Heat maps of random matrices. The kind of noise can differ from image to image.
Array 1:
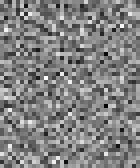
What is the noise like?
low rank plus noise
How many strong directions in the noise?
five to eight
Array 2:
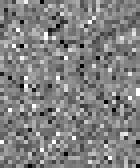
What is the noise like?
heavy tails
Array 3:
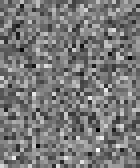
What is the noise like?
independent entries
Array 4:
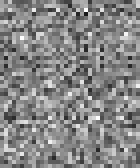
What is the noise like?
low rank plus noise
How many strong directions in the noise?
three or four
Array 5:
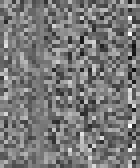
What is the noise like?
columns of uneven size
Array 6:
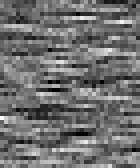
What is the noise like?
streaked along the rows
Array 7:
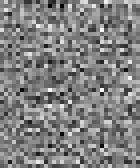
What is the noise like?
low rank plus noise
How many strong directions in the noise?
two
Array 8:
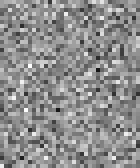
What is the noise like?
independent entries
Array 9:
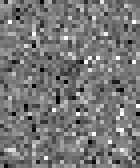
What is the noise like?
heavy tails
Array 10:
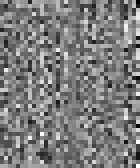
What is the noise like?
columns of uneven size
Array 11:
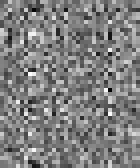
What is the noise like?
low rank plus noise
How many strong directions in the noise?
one
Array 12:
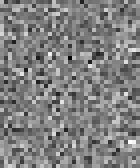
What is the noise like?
low rank plus noise
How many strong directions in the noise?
five to eight
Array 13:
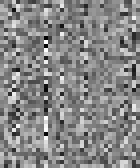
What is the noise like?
columns of uneven size
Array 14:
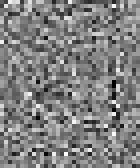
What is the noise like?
low rank plus noise
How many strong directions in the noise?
five to eight
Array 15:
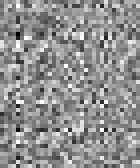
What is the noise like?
low rank plus noise
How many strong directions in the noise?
one
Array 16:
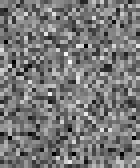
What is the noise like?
independent entries
